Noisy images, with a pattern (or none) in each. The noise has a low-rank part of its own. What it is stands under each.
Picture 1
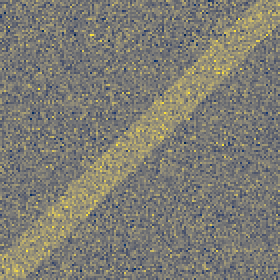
a diagonal band
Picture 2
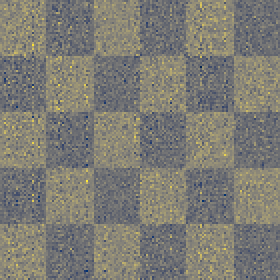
a checkerboard
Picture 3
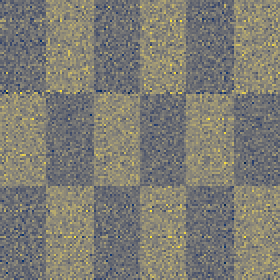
a checkerboard
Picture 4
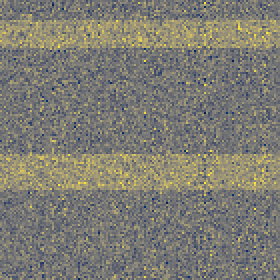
bands of rows
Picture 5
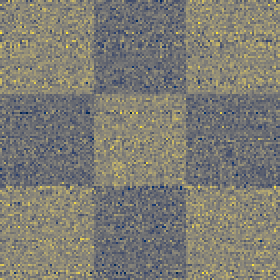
a checkerboard
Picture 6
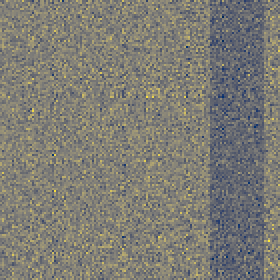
one band of columns
